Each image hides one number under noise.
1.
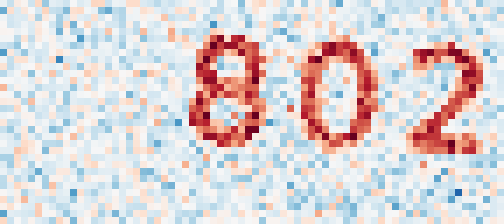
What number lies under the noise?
802
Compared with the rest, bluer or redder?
redder
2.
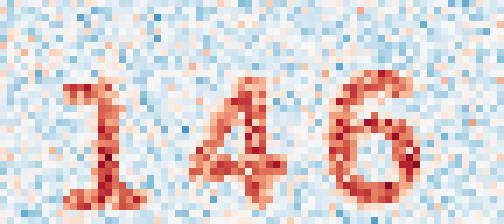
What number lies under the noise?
146
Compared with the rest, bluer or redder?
redder
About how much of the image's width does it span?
two thirds
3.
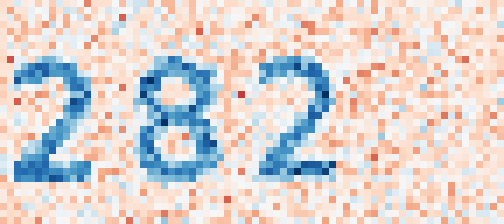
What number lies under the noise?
282
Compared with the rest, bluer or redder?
bluer
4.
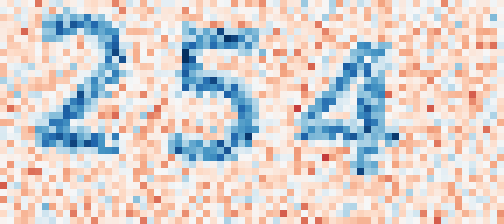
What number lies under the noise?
254
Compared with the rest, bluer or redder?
bluer
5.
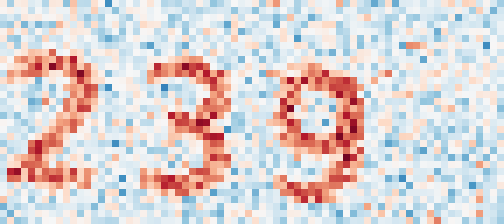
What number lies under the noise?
239
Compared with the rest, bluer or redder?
redder
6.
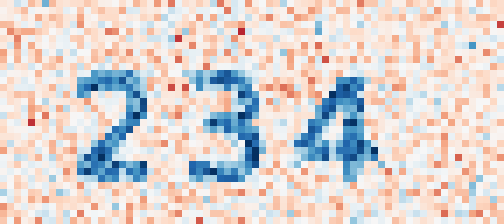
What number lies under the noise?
234
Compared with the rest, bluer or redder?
bluer
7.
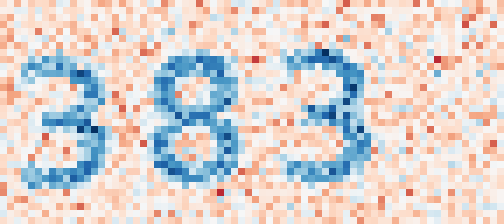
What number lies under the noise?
383
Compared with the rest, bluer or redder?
bluer
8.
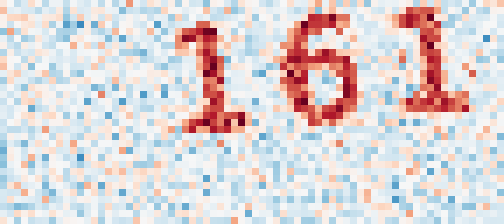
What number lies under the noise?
161
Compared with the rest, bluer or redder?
redder
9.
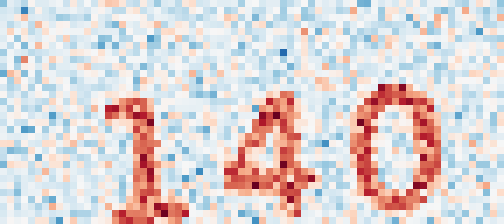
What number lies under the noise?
140
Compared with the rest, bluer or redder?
redder
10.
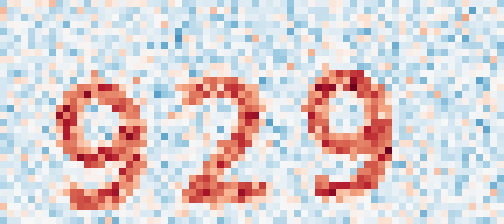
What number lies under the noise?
929
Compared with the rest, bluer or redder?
redder
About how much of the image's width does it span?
two thirds
